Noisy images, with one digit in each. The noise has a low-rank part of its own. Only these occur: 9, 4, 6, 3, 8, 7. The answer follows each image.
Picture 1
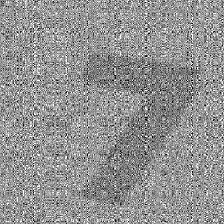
7
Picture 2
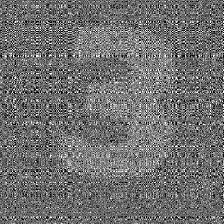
3
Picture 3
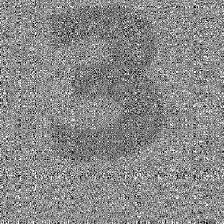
3
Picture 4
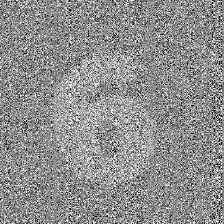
6
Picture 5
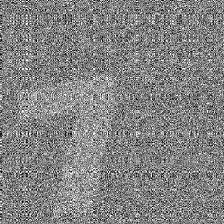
7
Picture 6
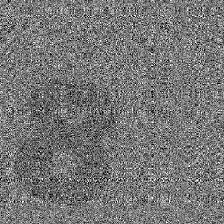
8
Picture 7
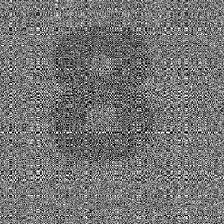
8
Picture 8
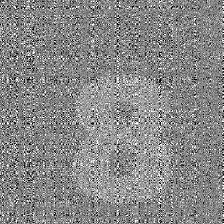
8
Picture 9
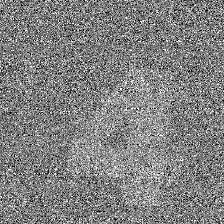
4
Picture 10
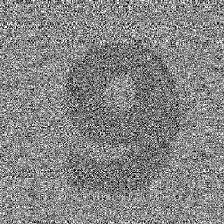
9
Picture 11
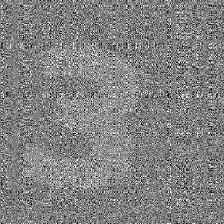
3
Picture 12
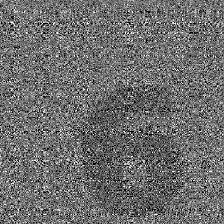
6
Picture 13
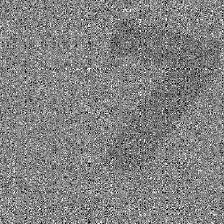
7
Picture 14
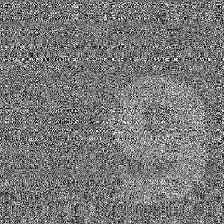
9
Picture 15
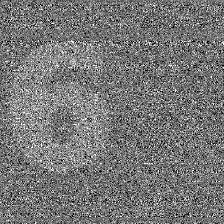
6
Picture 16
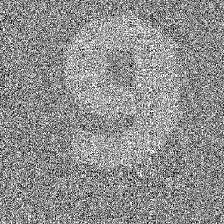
9
